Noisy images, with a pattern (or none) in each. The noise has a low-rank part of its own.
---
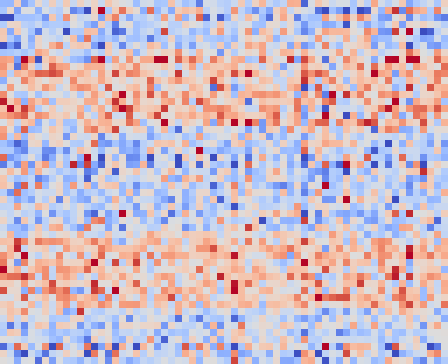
horizontal stripes
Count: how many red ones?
2
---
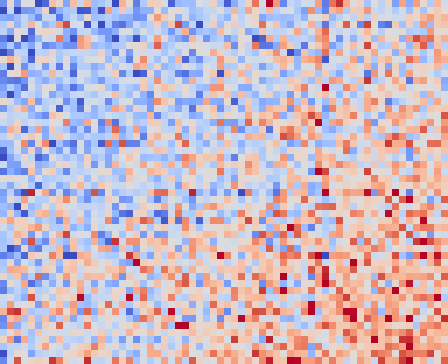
a smooth slope
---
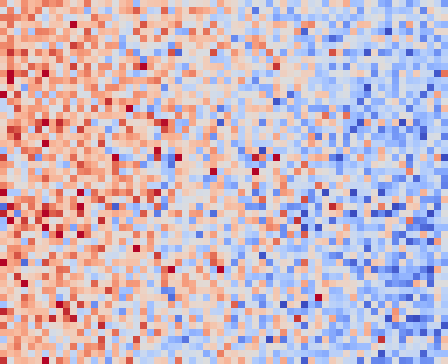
a smooth slope
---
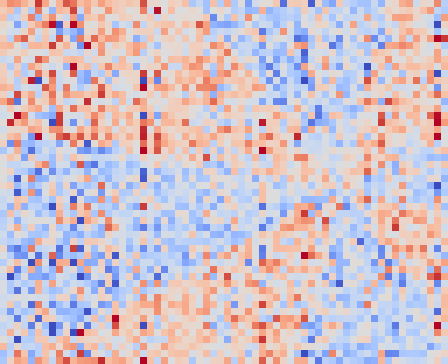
spokes from one point
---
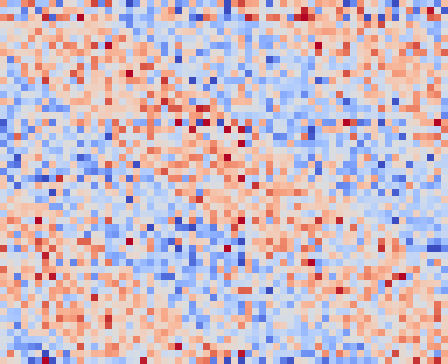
diagonal stripes
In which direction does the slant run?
top left to bottom right
